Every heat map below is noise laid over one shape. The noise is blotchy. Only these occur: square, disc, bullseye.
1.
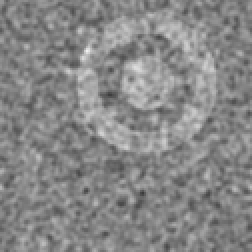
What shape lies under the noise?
bullseye
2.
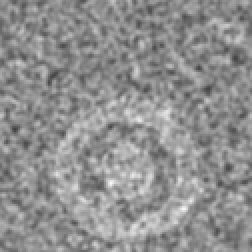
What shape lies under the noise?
bullseye
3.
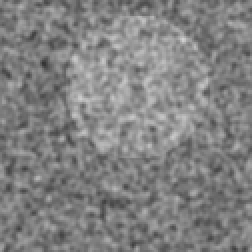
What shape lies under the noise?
disc
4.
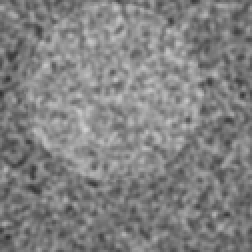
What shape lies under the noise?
disc
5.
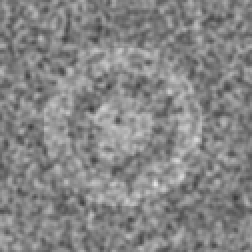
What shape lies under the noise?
bullseye
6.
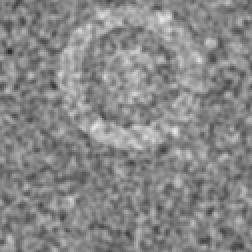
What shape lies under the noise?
bullseye
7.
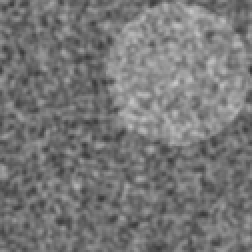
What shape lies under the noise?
disc
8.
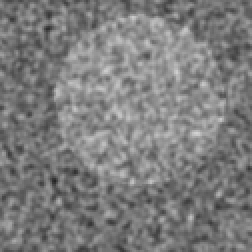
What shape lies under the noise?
disc
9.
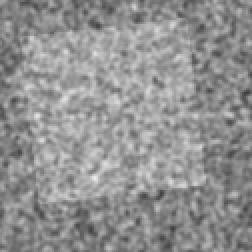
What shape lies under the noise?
square
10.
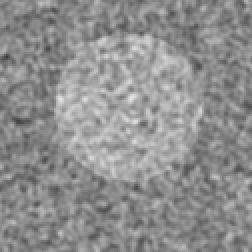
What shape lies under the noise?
disc
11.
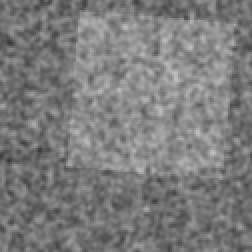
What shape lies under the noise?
square
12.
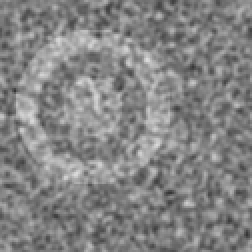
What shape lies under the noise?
bullseye
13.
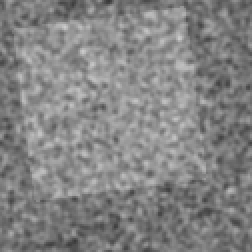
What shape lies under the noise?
square
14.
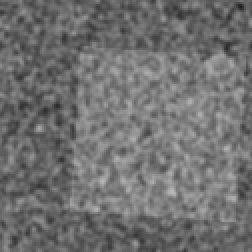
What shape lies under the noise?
square
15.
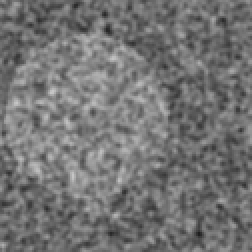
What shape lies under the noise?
disc
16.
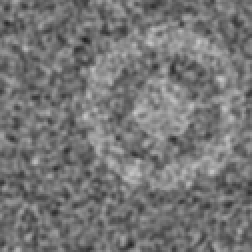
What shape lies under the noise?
bullseye
